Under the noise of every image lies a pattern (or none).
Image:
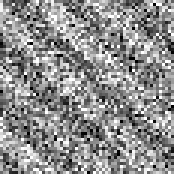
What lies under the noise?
diagonal stripes
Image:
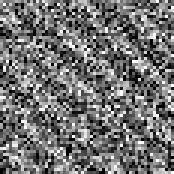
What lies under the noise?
diagonal stripes
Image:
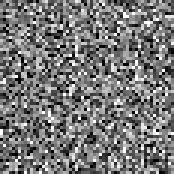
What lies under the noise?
only noise
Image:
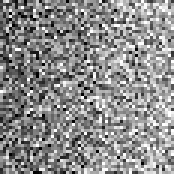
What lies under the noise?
a smooth slope
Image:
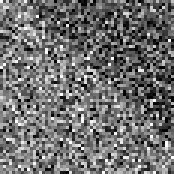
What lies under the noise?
a sharp edge
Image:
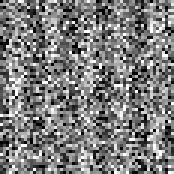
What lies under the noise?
vertical stripes
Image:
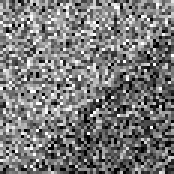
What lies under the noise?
a sharp edge
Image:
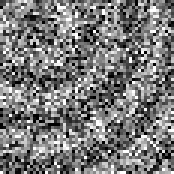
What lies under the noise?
rings round one point
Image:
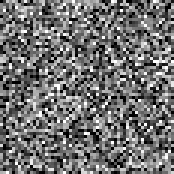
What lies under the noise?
only noise
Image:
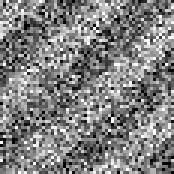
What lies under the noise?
diagonal stripes
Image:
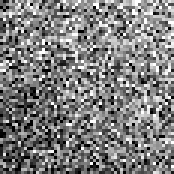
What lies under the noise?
a smooth slope
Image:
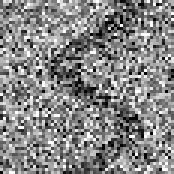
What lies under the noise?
a wavy band
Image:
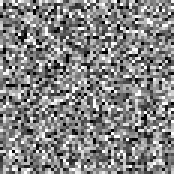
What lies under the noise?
only noise
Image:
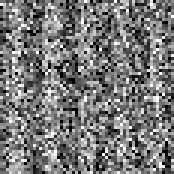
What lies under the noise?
vertical stripes
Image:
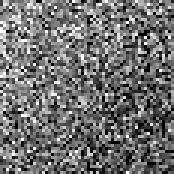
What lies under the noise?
a smooth slope
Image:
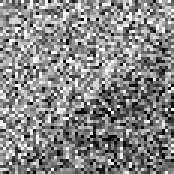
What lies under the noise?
a sharp edge
